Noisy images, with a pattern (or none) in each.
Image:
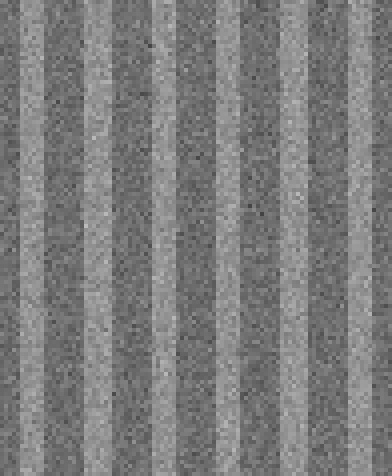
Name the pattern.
vertical stripes
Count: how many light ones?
6
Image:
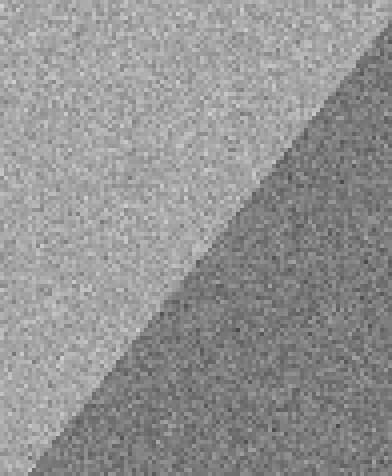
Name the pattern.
a sharp edge
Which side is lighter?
top left
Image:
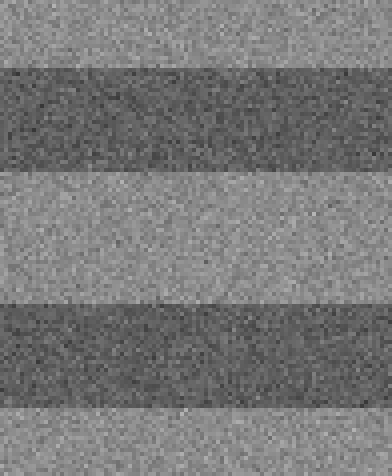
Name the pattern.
horizontal stripes
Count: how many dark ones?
2
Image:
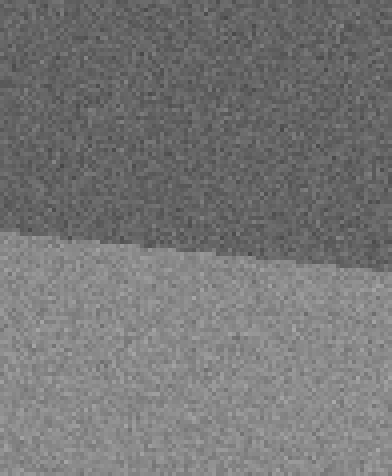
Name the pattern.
a sharp edge
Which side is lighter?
bottom
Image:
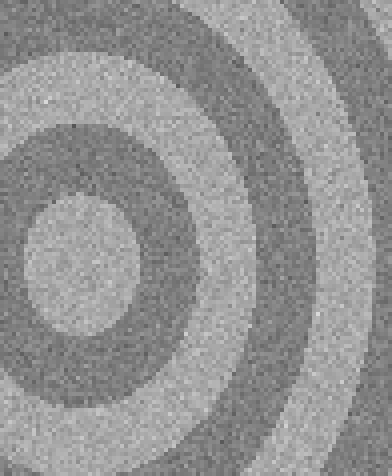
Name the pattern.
rings round one point
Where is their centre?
middle left
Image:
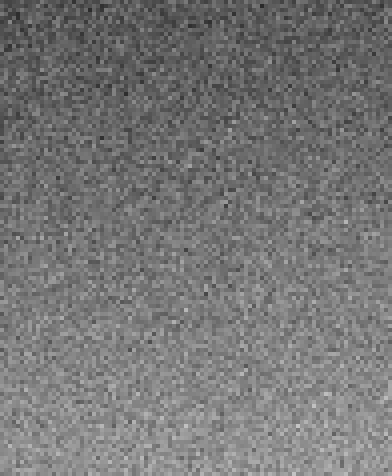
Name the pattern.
a smooth slope
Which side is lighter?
bottom
